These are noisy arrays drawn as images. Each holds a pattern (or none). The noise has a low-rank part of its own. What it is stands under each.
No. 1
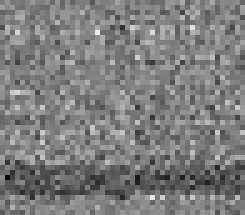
one band of rows
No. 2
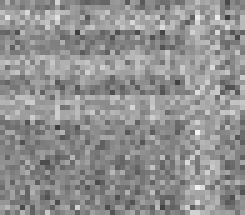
bands of rows crossing bands of columns
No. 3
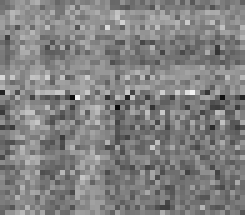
bands of rows crossing bands of columns
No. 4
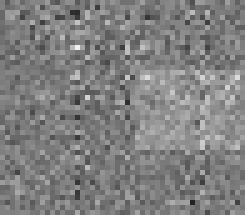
one block
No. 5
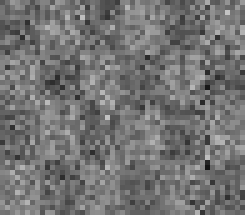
a checkerboard
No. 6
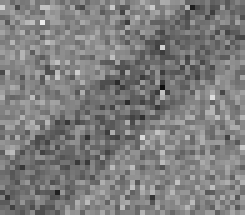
a diagonal band
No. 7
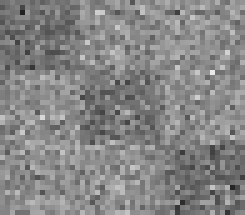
blocks along the diagonal
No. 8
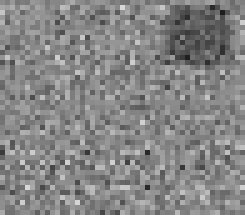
one block
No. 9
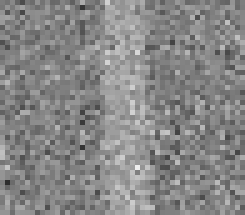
one band of columns
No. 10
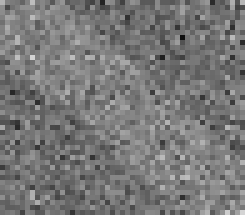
a diagonal band
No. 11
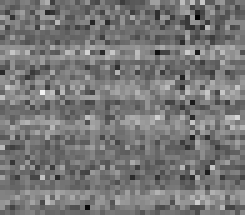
bands of rows
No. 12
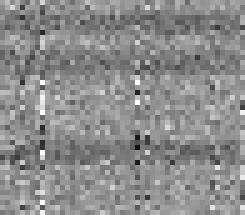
bands of rows
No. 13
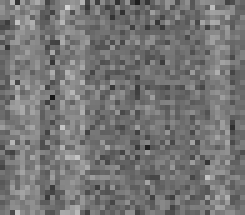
bands of columns
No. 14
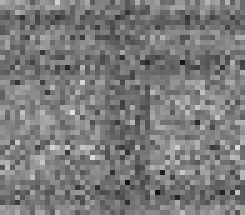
bands of rows crossing bands of columns
